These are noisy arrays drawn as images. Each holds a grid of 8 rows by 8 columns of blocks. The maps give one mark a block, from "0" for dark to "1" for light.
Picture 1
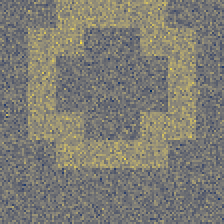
0 0 1 1 1 1 0 0
0 1 1 0 0 1 1 0
0 1 0 0 0 0 1 0
0 1 0 0 0 0 1 0
0 1 1 0 0 1 1 0
0 0 1 1 1 1 0 0
0 0 0 0 0 0 0 0
0 0 0 0 0 0 0 0
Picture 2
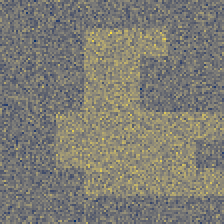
0 0 0 0 0 0 0 0
0 0 0 1 1 1 0 0
0 0 0 1 1 0 0 0
0 0 0 1 1 0 0 0
0 0 1 1 1 1 1 1
0 0 1 1 1 1 1 0
0 0 0 1 1 1 1 1
0 0 0 0 0 0 0 0
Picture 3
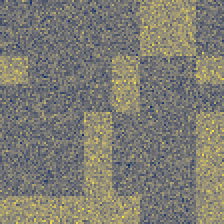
0 0 0 0 0 1 1 0
0 0 0 0 0 1 1 0
1 0 0 0 1 0 0 1
0 0 0 0 1 0 0 0
0 0 0 1 0 0 0 1
0 0 0 1 0 0 0 1
0 0 0 1 0 0 0 1
1 1 1 1 1 0 0 1
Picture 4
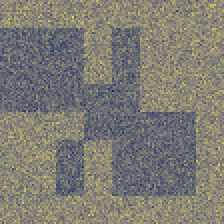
1 1 1 1 1 1 1 1
0 0 0 1 0 1 1 1
0 0 0 1 0 1 1 1
0 0 0 0 0 1 1 1
1 1 1 0 0 0 0 1
1 1 0 1 0 0 0 1
1 1 0 1 0 0 0 1
1 1 1 1 1 1 1 1
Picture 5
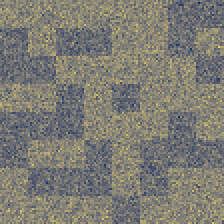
1 1 1 1 1 1 0 0
0 1 0 0 1 1 0 1
0 0 1 1 1 1 1 0
1 1 0 1 0 1 1 1
0 0 0 1 1 1 0 1
0 1 1 0 1 0 0 0
1 0 0 0 1 0 1 1
1 1 1 1 0 1 1 1
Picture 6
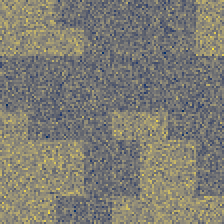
1 1 0 0 0 0 0 1
1 1 1 0 0 0 0 1
0 0 0 0 0 0 0 0
0 0 0 0 0 0 0 0
1 0 0 0 1 1 0 0
1 1 1 0 0 1 1 0
1 1 1 0 0 1 1 0
1 1 0 0 1 1 1 1
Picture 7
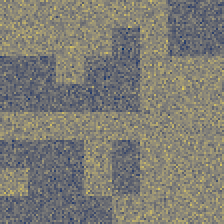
1 1 1 1 1 1 0 0
1 1 1 1 0 1 0 0
0 0 1 0 0 1 1 1
0 0 0 0 0 1 1 1
1 1 1 1 1 1 1 1
0 0 0 1 0 1 1 1
1 0 0 1 0 1 1 1
0 0 0 0 1 1 1 1
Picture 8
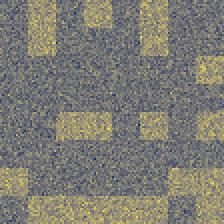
0 1 0 1 0 1 0 0
0 1 0 0 0 1 0 0
0 0 0 0 0 0 0 1
0 0 0 0 0 0 0 0
0 0 1 1 0 1 0 1
0 0 0 0 0 0 0 0
1 0 0 0 0 0 1 1
0 1 1 1 1 1 0 1
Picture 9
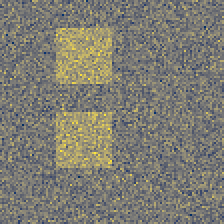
0 0 0 0 0 0 0 0
0 0 1 1 0 0 0 0
0 0 1 1 0 0 0 0
0 0 0 0 0 0 0 0
0 0 1 1 0 0 0 0
0 0 1 1 0 0 0 0
0 0 0 0 0 0 0 0
0 0 0 0 0 0 0 0
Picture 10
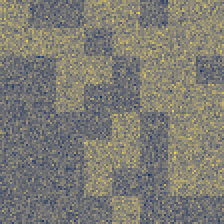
1 0 0 1 1 0 1 1
1 1 1 0 1 1 1 1
0 0 1 1 0 1 1 0
0 0 1 0 0 1 1 1
0 0 0 0 1 0 1 1
0 0 0 1 1 0 1 1
0 0 0 1 0 0 1 1
0 0 0 0 1 0 0 0
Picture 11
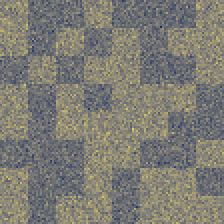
1 0 0 1 0 0 0 1
1 0 1 0 1 0 1 1
0 1 0 1 1 0 0 1
1 0 1 0 1 1 1 0
1 0 1 1 1 1 0 0
0 0 0 1 1 0 0 1
1 0 0 1 0 1 1 0
1 0 1 1 0 1 1 1
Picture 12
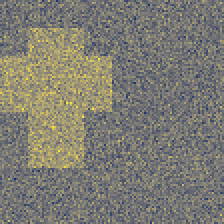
0 0 0 0 0 0 0 0
0 1 1 0 0 0 0 0
1 1 1 1 0 0 0 0
1 1 1 1 0 0 0 0
0 1 1 0 0 0 0 0
0 1 1 0 0 0 0 0
0 0 0 0 0 0 0 0
0 0 0 0 0 0 0 0
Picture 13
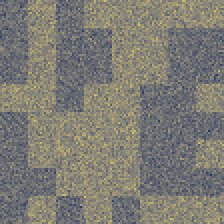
0 1 0 1 1 1 1 1
0 1 0 0 1 1 0 0
0 1 0 0 1 1 0 0
1 1 0 1 1 0 0 1
0 1 1 1 1 0 0 0
0 1 1 1 1 0 0 1
0 0 1 1 1 0 0 0
0 1 0 1 0 1 1 1
